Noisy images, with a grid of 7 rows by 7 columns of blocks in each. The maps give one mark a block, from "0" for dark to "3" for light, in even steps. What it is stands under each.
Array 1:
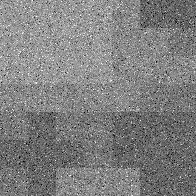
3 3 3 3 2 0 0
3 3 3 3 2 2 1
3 3 3 3 2 2 2
2 2 2 2 2 1 1
1 0 1 1 0 0 0
0 0 0 1 0 0 0
1 0 2 2 2 0 0
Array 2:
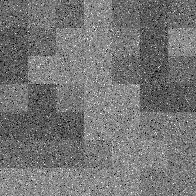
1 2 1 3 1 0 1
0 1 3 3 2 0 3
0 3 3 3 1 0 1
2 0 2 3 3 0 0
0 0 0 3 3 2 2
1 1 1 2 3 3 2
3 3 3 3 3 2 2
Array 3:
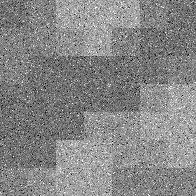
0 1 3 3 3 1 0
1 1 2 3 1 0 0
1 0 0 0 0 0 1
0 0 0 0 0 2 3
0 0 0 2 2 3 3
0 0 3 3 2 2 3
1 2 3 3 1 1 1
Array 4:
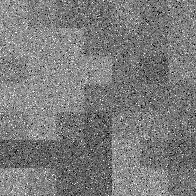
3 2 1 1 2 1 2
3 3 3 1 1 1 2
2 3 3 3 1 0 2
3 3 3 1 1 1 1
2 3 1 0 2 2 1
0 0 0 0 3 1 0
3 2 0 0 3 3 1
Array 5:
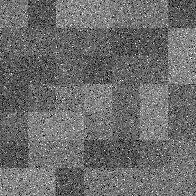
2 0 3 3 2 2 0
1 1 1 1 0 0 3
0 0 1 0 1 1 3
0 1 2 3 1 3 1
1 3 3 2 1 3 1
0 2 2 0 0 1 2
3 3 0 2 2 2 2
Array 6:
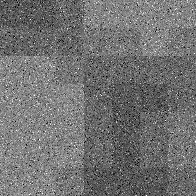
0 0 1 3 3 3 3
1 1 1 2 2 3 2
3 3 2 1 1 1 1
3 3 3 1 0 0 1
3 3 3 1 0 1 2
3 3 3 1 0 1 2
3 3 2 0 0 0 1
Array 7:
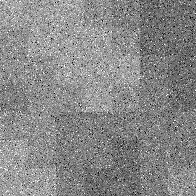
3 3 3 2 1 0 0
2 3 3 3 2 0 0
2 2 3 3 3 1 0
1 2 2 3 2 1 0
2 2 1 1 1 1 1
3 2 1 1 0 1 1
3 3 1 0 0 1 2
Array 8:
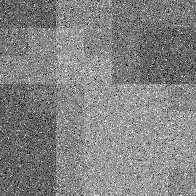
0 0 2 2 1 1 1
1 2 3 2 1 0 0
2 2 3 3 1 0 0
0 1 2 3 3 3 2
0 0 2 3 3 3 3
0 0 2 3 3 3 3
0 0 2 3 3 3 2
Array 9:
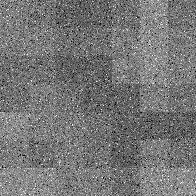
2 1 0 0 1 3 1
2 2 1 1 2 3 2
1 1 0 0 2 3 2
1 2 1 0 0 2 1
3 2 2 1 0 0 0
2 1 2 1 0 2 1
3 3 2 2 1 3 3
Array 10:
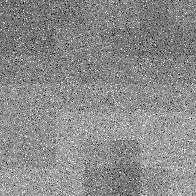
0 0 0 1 1 0 1
0 0 1 1 0 0 0
1 1 1 1 1 1 1
2 2 2 2 2 2 2
2 2 3 3 3 3 3
2 2 3 2 1 3 3
3 3 3 1 0 2 3
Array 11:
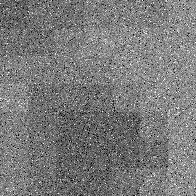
0 1 1 2 2 2 3
1 1 2 3 3 3 3
2 2 2 2 3 3 3
3 1 1 1 2 3 3
2 1 0 0 0 2 3
2 1 0 0 0 1 3
2 1 0 0 1 2 3
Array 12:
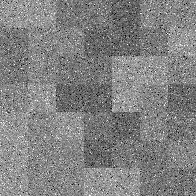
3 3 1 1 0 2 2
1 2 2 0 0 1 3
1 2 1 1 3 3 2
2 3 0 0 3 2 0
3 2 3 1 0 2 1
3 2 2 0 1 1 2
3 2 2 3 3 1 1
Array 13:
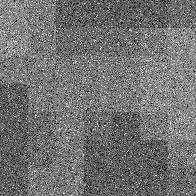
3 2 0 0 0 0 1
3 2 1 1 1 2 3
2 2 2 2 2 3 3
0 2 2 2 2 3 3
0 1 2 1 0 2 3
0 1 2 0 0 0 2
0 2 2 0 0 0 1
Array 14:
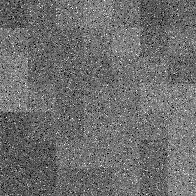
0 1 2 3 2 0 1
2 1 1 2 3 1 2
3 1 1 1 2 2 1
3 2 1 2 2 3 3
0 1 1 2 2 2 3
0 0 2 2 2 1 3
0 0 1 1 2 1 3
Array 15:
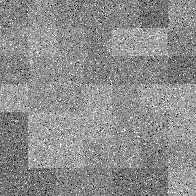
1 2 1 1 1 0 2
2 3 2 1 3 3 1
1 2 2 1 1 1 0
3 2 2 3 2 3 3
0 3 3 3 2 2 3
0 3 3 2 2 1 2
0 0 1 1 0 0 3
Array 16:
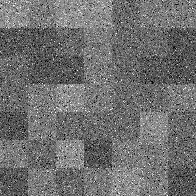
3 2 3 3 1 2 2
0 0 1 2 1 1 0
1 0 0 2 1 0 0
1 2 3 2 1 1 2
0 2 1 1 1 3 1
2 1 3 0 2 2 1
0 2 1 2 3 2 0
